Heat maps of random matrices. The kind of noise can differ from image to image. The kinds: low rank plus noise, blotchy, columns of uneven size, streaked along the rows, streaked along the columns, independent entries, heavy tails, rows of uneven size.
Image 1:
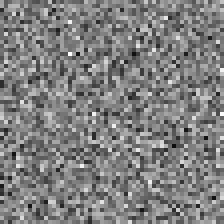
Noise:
independent entries
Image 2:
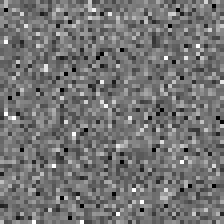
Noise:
heavy tails
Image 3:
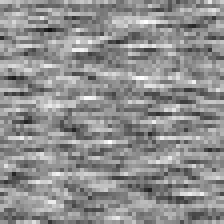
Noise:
streaked along the rows
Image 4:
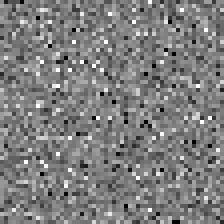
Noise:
heavy tails
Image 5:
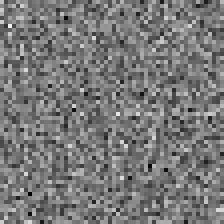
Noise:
independent entries
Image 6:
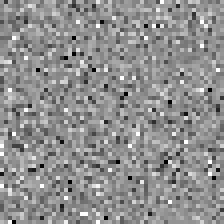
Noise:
heavy tails
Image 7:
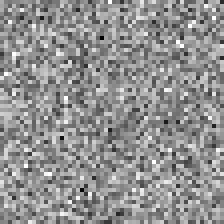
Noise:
independent entries
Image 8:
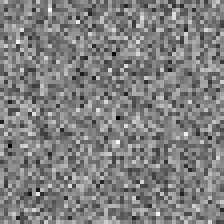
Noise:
independent entries
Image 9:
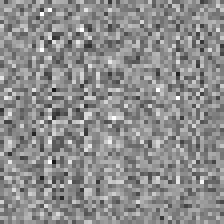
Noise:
low rank plus noise
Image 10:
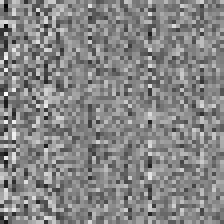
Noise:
columns of uneven size
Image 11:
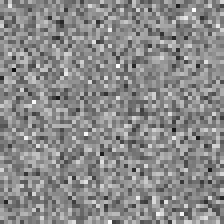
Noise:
independent entries
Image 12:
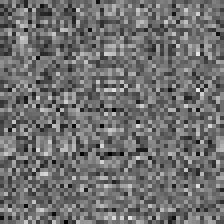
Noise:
low rank plus noise
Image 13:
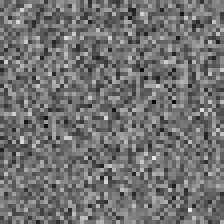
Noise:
independent entries
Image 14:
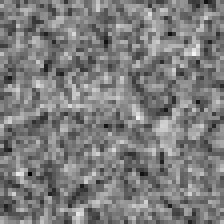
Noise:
blotchy
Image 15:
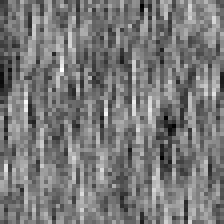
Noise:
streaked along the columns
